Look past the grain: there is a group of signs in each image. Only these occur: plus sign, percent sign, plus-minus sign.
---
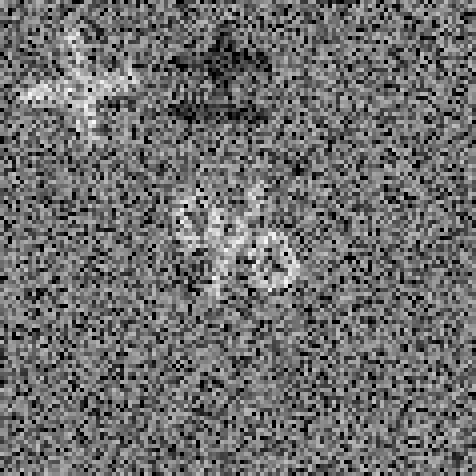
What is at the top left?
plus sign
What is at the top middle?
plus-minus sign
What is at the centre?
percent sign
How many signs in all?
3
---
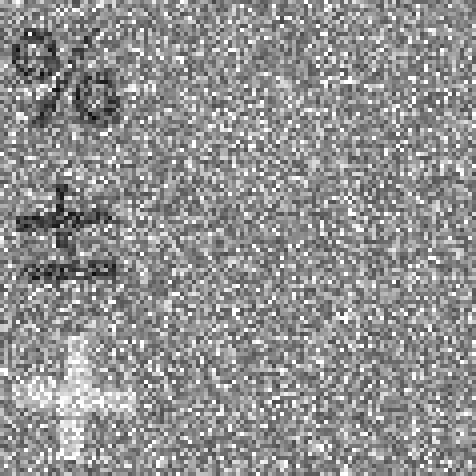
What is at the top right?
nothing
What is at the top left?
percent sign
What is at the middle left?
plus-minus sign
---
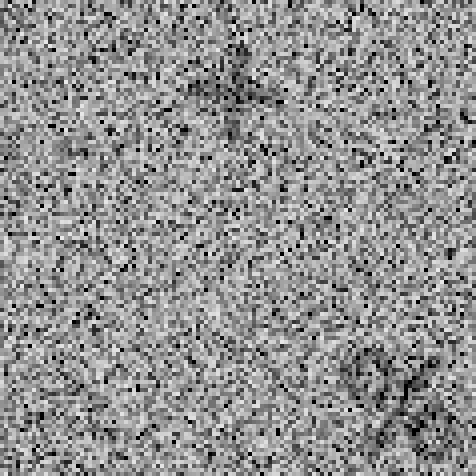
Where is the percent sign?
bottom right
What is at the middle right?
nothing
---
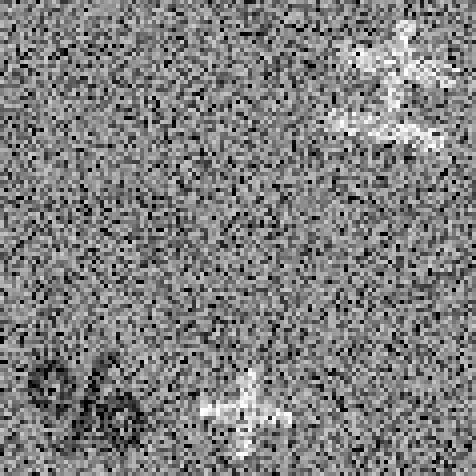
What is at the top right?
plus-minus sign
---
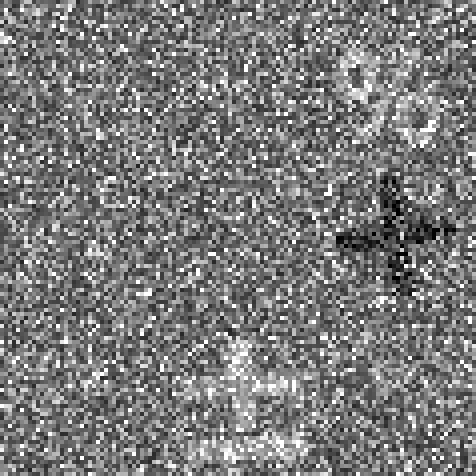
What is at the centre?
nothing
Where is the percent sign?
top right
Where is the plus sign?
middle right
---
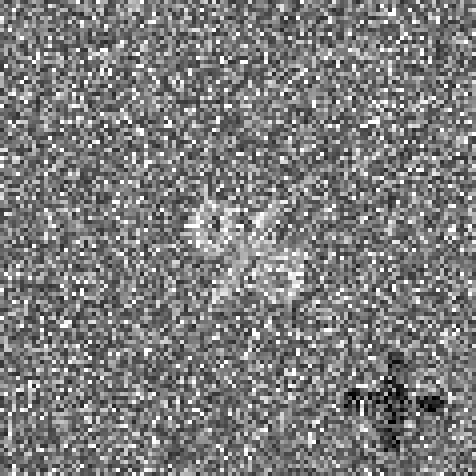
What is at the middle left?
nothing
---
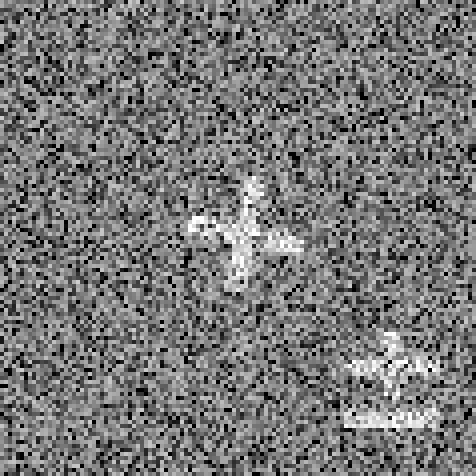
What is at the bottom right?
plus-minus sign
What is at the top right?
nothing
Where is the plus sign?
centre
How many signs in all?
2
